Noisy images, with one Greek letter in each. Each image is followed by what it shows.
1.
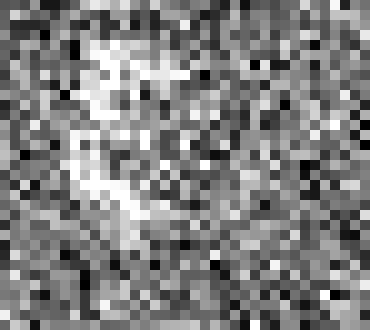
xi
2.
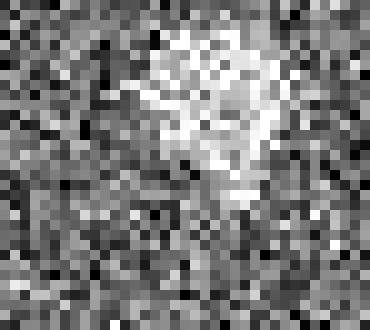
phi
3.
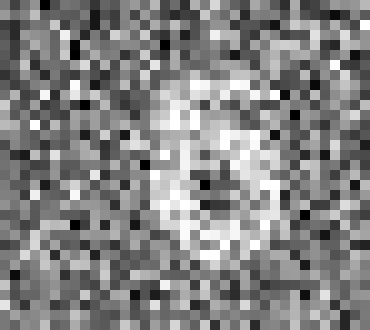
delta
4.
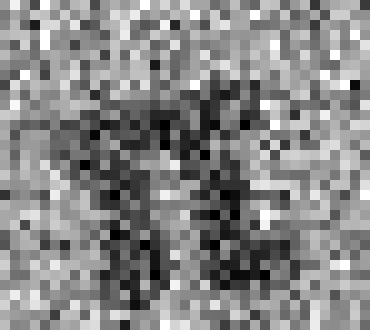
pi
